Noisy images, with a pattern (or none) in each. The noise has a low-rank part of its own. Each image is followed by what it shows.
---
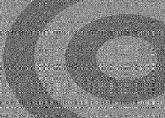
rings round one point
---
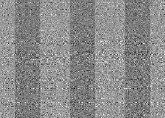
vertical stripes
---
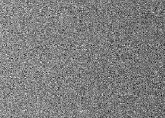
a smooth slope
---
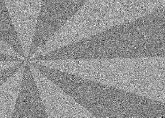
spokes from one point
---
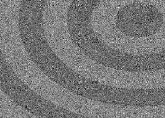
rings round one point
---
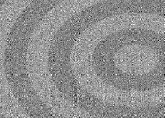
rings round one point
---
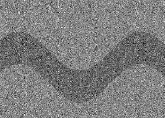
a wavy band
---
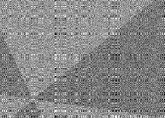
spokes from one point
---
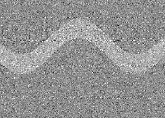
a wavy band
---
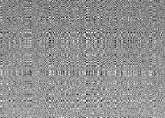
a smooth slope
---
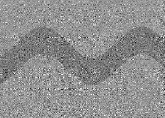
a wavy band
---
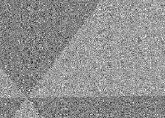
spokes from one point
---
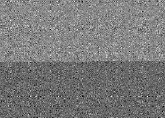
a sharp edge
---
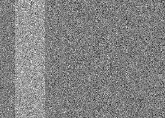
one vertical stripe
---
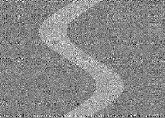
a wavy band
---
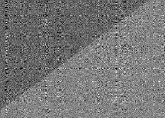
a sharp edge
